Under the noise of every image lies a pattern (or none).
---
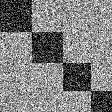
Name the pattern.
blocks along the diagonal
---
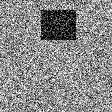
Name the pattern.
one block
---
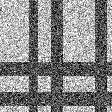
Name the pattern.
bands of rows crossing bands of columns
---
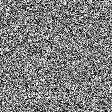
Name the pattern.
only noise
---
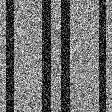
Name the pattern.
bands of columns
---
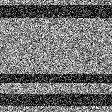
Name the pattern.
bands of rows
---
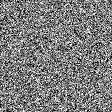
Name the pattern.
only noise
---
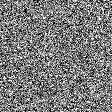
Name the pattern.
only noise
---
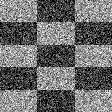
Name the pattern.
a checkerboard
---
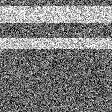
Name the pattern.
bands of rows
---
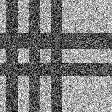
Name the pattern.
bands of rows crossing bands of columns
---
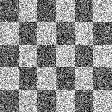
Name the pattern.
a checkerboard
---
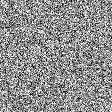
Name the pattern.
only noise
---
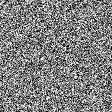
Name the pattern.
only noise
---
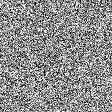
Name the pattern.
only noise
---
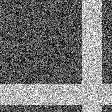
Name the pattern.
bands of rows crossing bands of columns
